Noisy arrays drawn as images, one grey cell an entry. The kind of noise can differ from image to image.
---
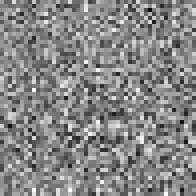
low rank plus noise
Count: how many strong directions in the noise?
five to eight
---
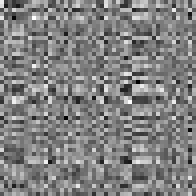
low rank plus noise
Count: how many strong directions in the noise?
one
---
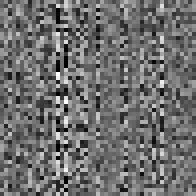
columns of uneven size
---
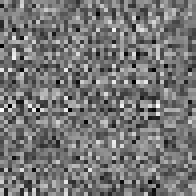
low rank plus noise
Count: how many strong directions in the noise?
three or four
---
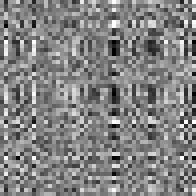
low rank plus noise
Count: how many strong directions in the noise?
one
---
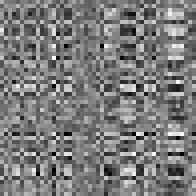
low rank plus noise
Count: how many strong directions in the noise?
one
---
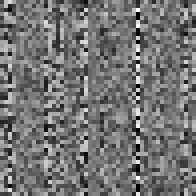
columns of uneven size
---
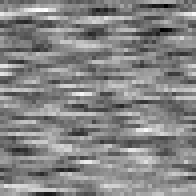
streaked along the rows
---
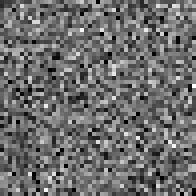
independent entries
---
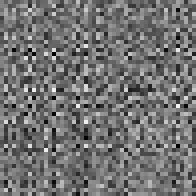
low rank plus noise
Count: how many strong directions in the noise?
two
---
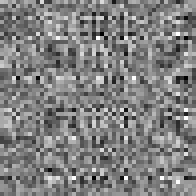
low rank plus noise
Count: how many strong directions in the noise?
two
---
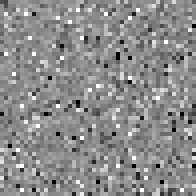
heavy tails
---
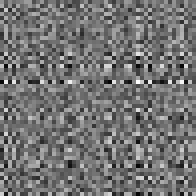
low rank plus noise
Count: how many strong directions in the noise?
one
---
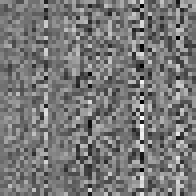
columns of uneven size
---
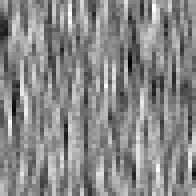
streaked along the columns
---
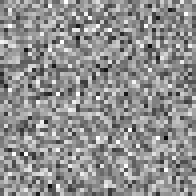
independent entries
